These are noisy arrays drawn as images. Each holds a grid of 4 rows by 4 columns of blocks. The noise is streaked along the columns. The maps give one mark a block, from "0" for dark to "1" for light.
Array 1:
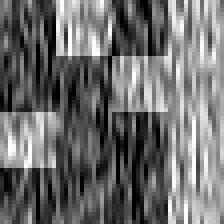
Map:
0 1 0 1
0 0 1 1
1 0 0 1
0 0 0 1
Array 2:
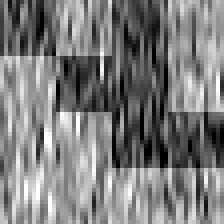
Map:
0 1 0 1
1 0 0 1
1 1 0 0
1 1 1 1
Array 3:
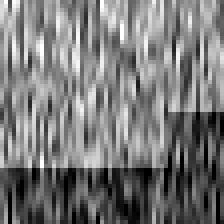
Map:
1 1 1 1
1 1 1 1
1 1 1 0
0 0 0 0
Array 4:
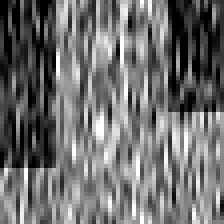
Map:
0 1 1 0
0 1 1 0
0 1 1 1
1 1 1 1
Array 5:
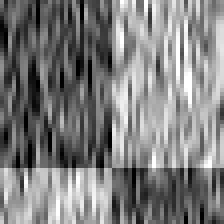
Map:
0 0 1 1
0 0 1 1
0 0 1 1
1 1 0 0
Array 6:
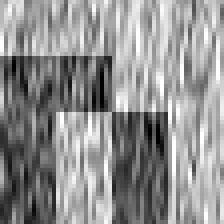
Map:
1 1 1 1
0 0 1 1
0 1 0 1
0 1 0 1
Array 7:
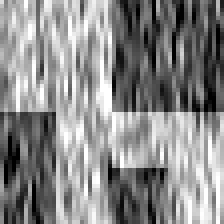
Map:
1 1 0 0
1 1 0 0
0 1 1 1
0 1 0 1
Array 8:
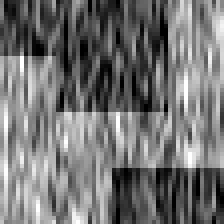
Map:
0 0 0 1
1 0 0 1
1 1 1 1
1 1 0 0
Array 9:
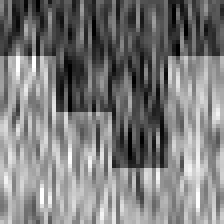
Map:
0 0 0 0
1 0 0 1
1 1 0 1
1 1 1 1
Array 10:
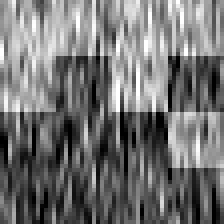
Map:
1 1 1 1
1 0 1 0
0 0 0 1
0 0 0 0
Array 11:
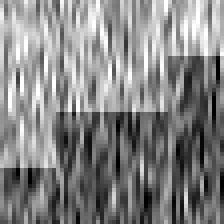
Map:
1 1 1 1
1 1 1 0
1 0 0 0
0 0 0 0
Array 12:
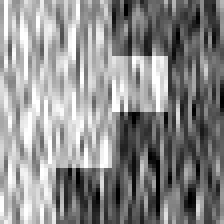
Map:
1 1 0 0
1 1 1 0
1 1 0 0
1 0 0 0
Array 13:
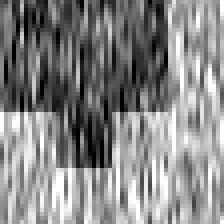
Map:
0 0 0 1
0 0 0 1
1 0 1 1
1 1 1 1
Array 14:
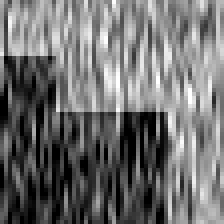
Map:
1 1 1 1
0 1 1 1
0 0 0 1
0 0 0 1
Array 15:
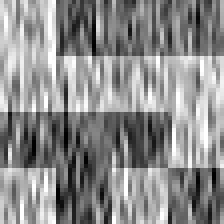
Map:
1 0 0 0
1 1 1 1
0 0 0 1
1 0 1 0
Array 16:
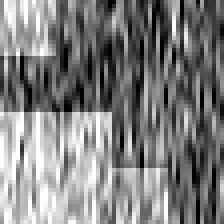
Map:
1 0 0 0
0 0 0 0
1 1 0 0
1 1 1 0
